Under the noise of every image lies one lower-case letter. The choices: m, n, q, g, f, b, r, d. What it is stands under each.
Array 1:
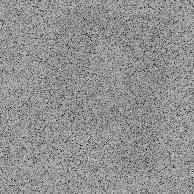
q
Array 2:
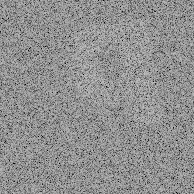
q
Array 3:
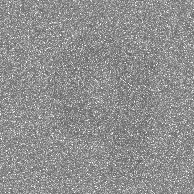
q
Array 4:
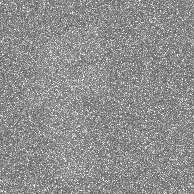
f
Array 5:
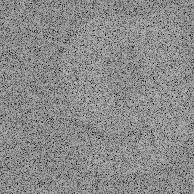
g
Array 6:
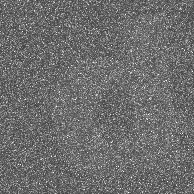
d
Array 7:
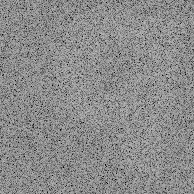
q
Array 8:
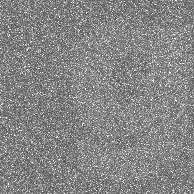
g
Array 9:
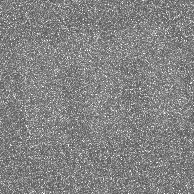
m
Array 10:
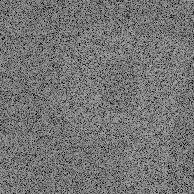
q
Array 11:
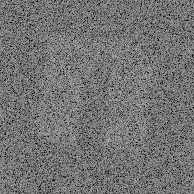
n
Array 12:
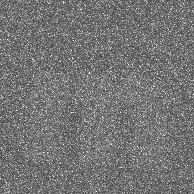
m
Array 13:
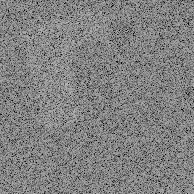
r
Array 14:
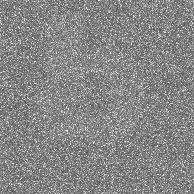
b
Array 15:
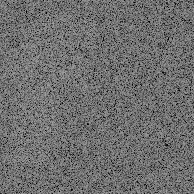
f
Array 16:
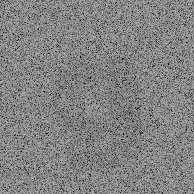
g
